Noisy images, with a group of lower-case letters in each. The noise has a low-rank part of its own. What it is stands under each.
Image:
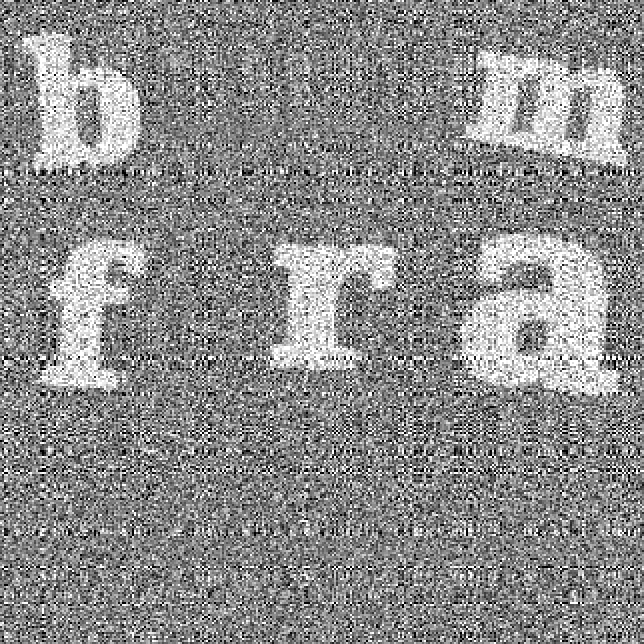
top left: b; top right: m; middle left: f; centre: r; middle right: a
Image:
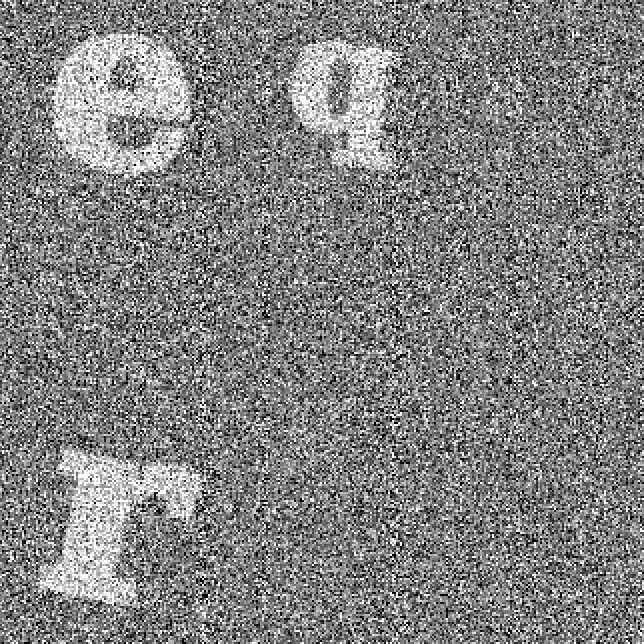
top left: e; top middle: q; bottom left: r
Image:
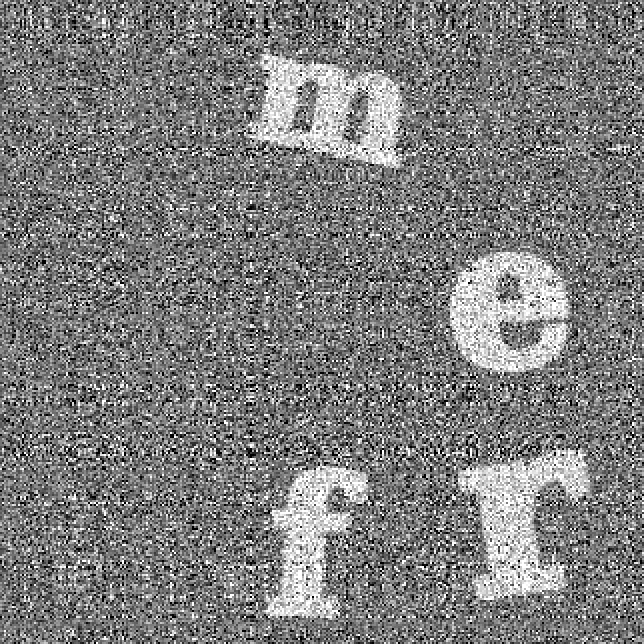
top middle: m; middle right: e; bottom middle: f; bottom right: r
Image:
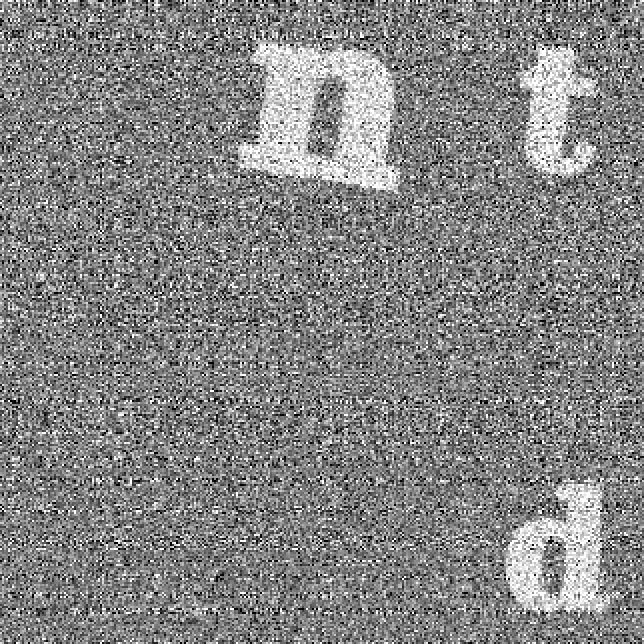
top middle: n; top right: t; bottom right: d
